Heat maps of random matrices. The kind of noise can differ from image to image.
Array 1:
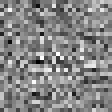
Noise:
low rank plus noise
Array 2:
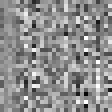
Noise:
columns of uneven size
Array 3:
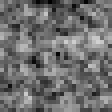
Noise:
blotchy
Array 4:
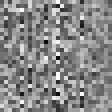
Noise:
columns of uneven size
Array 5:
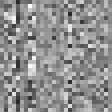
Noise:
columns of uneven size
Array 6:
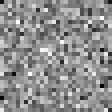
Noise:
independent entries
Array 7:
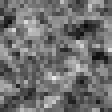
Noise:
blotchy
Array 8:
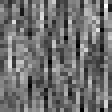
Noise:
streaked along the columns
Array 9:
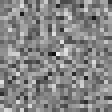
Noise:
low rank plus noise
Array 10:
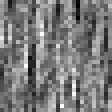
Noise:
streaked along the columns
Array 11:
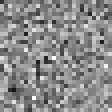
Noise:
independent entries
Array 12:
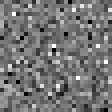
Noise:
heavy tails
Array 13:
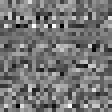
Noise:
rows of uneven size
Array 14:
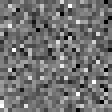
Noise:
heavy tails
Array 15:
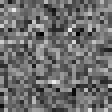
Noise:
low rank plus noise
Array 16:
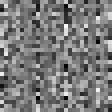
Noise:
columns of uneven size
